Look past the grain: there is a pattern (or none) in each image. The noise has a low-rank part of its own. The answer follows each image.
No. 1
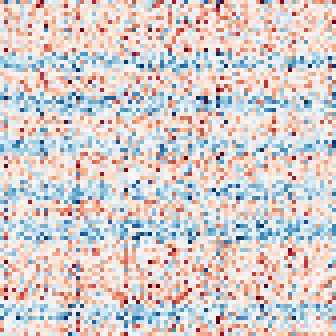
bands of rows
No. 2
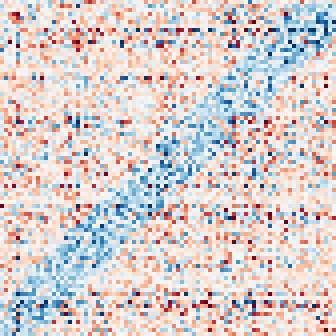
a diagonal band
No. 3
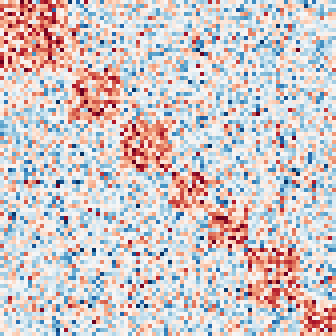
blocks along the diagonal
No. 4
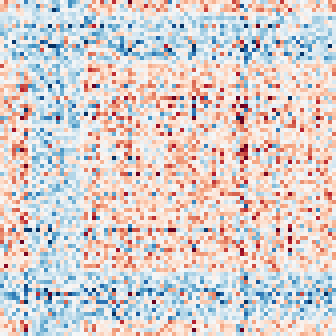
bands of rows crossing bands of columns
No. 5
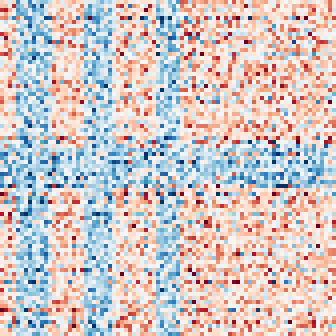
bands of rows crossing bands of columns
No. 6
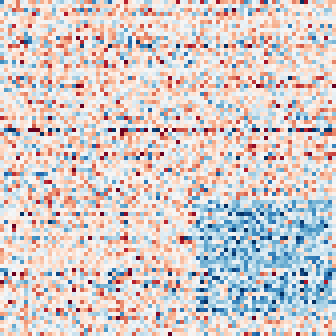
one block
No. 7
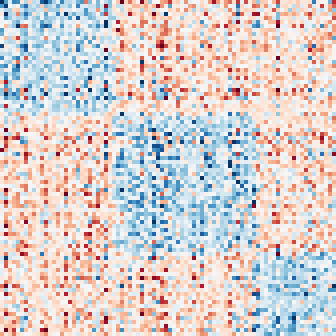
blocks along the diagonal
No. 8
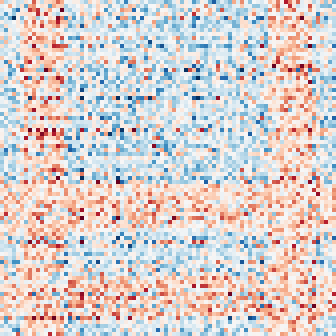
bands of rows crossing bands of columns
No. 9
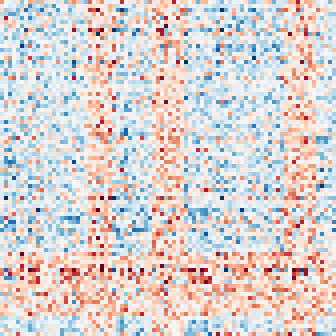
bands of rows crossing bands of columns
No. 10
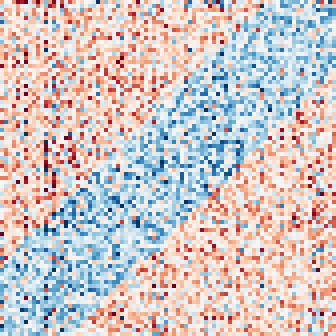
a diagonal band
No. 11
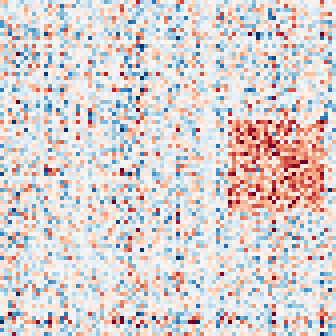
one block
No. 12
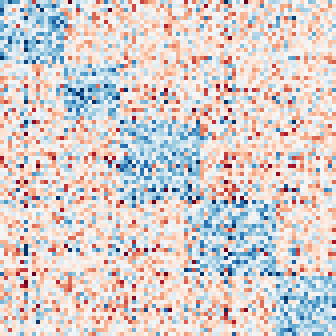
blocks along the diagonal
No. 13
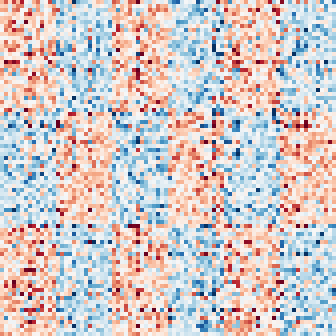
a checkerboard
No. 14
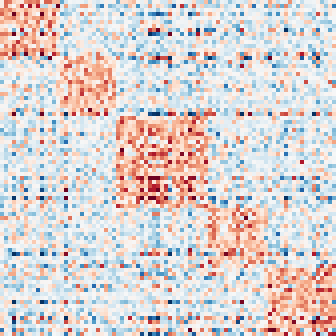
blocks along the diagonal
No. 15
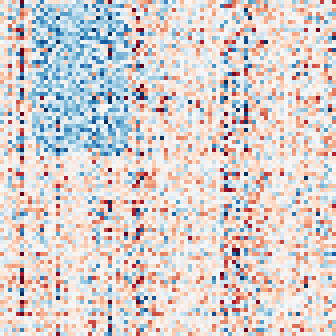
one block
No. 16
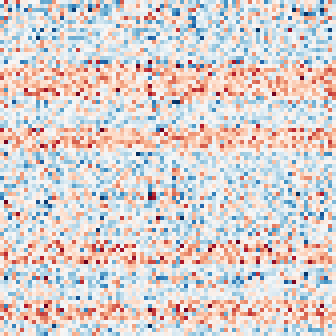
bands of rows
